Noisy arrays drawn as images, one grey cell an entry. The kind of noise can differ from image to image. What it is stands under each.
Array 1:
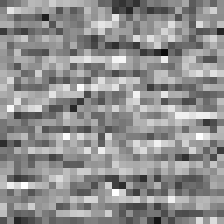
streaked along the rows
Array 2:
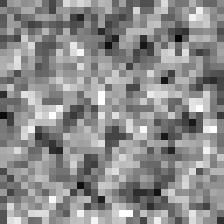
blotchy
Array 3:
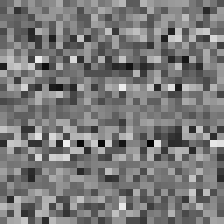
rows of uneven size
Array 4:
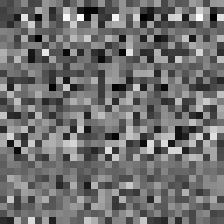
rows of uneven size
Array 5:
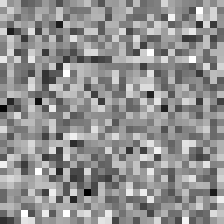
low rank plus noise
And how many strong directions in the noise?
five to eight
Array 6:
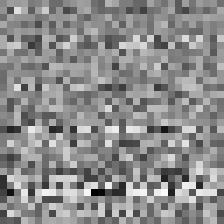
rows of uneven size
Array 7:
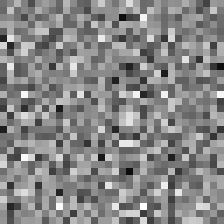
low rank plus noise
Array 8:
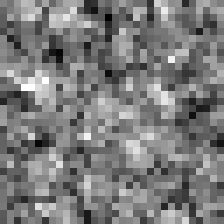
blotchy
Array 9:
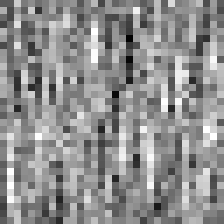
streaked along the columns
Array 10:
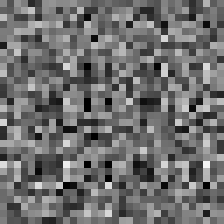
low rank plus noise
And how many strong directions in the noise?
one
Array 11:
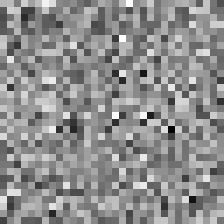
low rank plus noise
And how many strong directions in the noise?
three or four
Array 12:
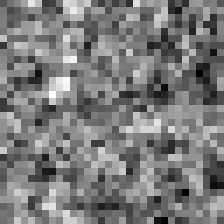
blotchy
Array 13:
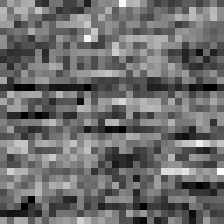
streaked along the rows
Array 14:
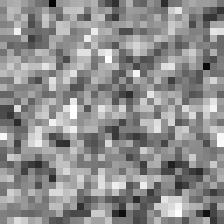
blotchy
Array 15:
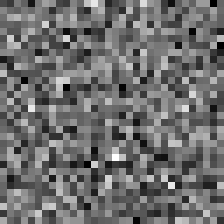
independent entries
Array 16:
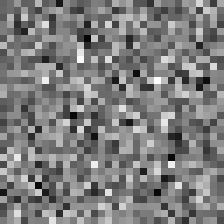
independent entries
